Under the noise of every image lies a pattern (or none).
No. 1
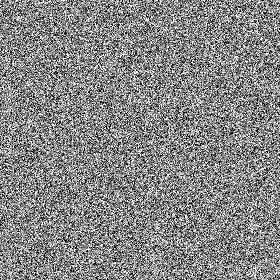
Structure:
only noise
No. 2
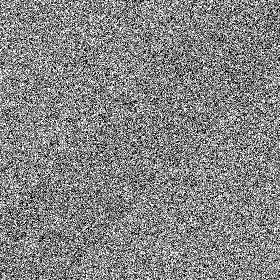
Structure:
a diagonal band
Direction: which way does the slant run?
bottom left to top right
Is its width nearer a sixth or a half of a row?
a half
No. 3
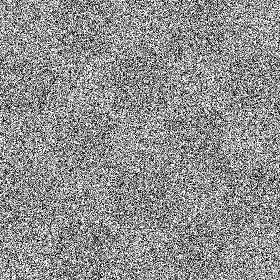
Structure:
a checkerboard
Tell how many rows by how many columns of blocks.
5 by 5
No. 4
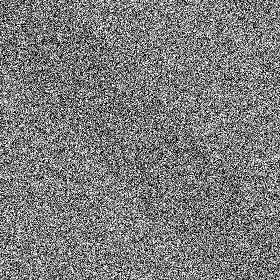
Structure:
a diagonal band
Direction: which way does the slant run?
top left to bottom right
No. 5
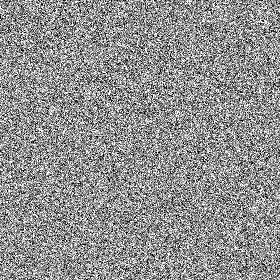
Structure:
only noise
